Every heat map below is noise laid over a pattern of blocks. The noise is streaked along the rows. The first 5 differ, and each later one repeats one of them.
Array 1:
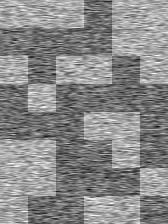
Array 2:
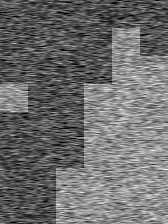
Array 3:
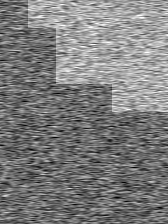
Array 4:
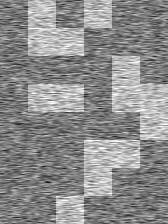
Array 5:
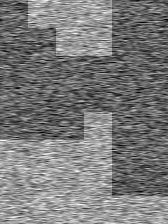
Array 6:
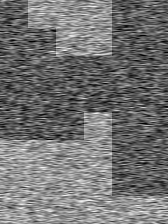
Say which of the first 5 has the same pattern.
5
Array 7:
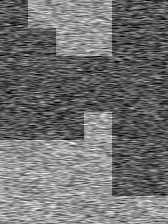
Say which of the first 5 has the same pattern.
5
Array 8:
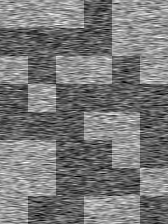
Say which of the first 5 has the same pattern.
1
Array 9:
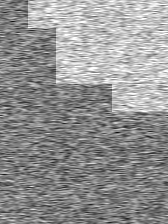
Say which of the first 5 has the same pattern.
3
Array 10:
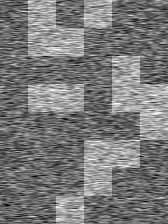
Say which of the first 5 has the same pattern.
4
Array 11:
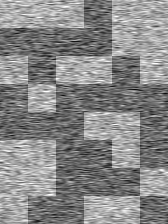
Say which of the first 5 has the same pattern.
1
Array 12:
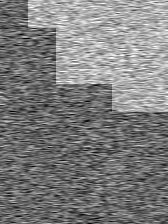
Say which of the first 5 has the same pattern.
3
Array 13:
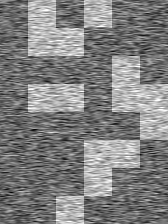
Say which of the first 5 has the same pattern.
4
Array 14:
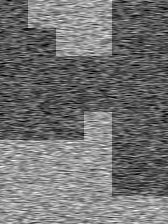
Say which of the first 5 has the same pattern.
5
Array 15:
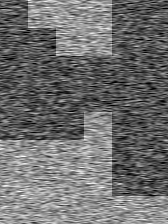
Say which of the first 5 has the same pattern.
5
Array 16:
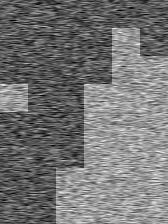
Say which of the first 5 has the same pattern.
2
